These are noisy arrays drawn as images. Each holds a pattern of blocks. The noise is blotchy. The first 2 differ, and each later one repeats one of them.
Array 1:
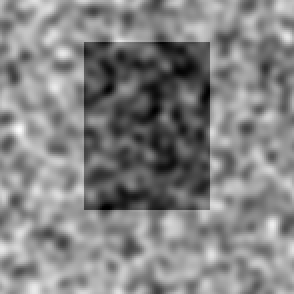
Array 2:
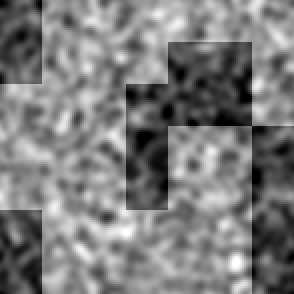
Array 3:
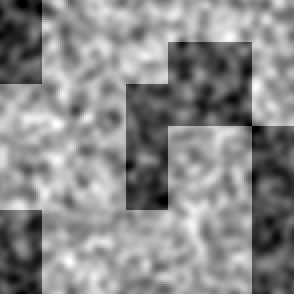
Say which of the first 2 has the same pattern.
2
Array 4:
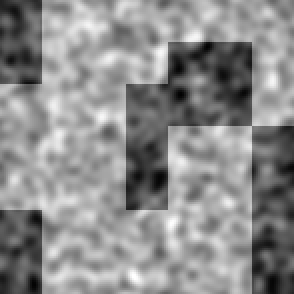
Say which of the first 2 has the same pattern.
2
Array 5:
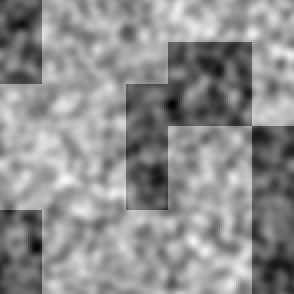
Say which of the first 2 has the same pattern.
2
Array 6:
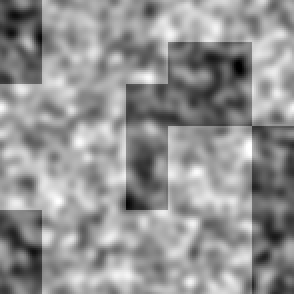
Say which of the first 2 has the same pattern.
2
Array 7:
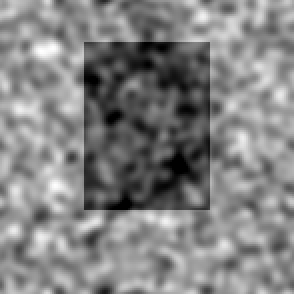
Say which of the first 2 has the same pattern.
1
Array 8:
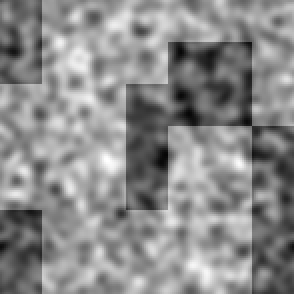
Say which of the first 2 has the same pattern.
2
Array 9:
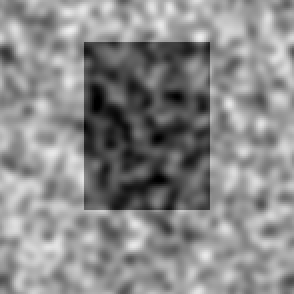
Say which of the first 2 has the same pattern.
1
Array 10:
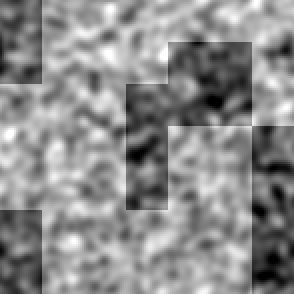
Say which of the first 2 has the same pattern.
2
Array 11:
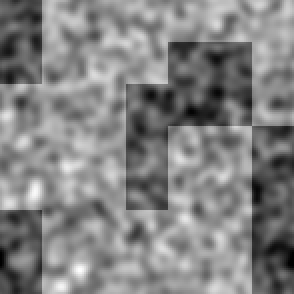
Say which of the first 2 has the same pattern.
2
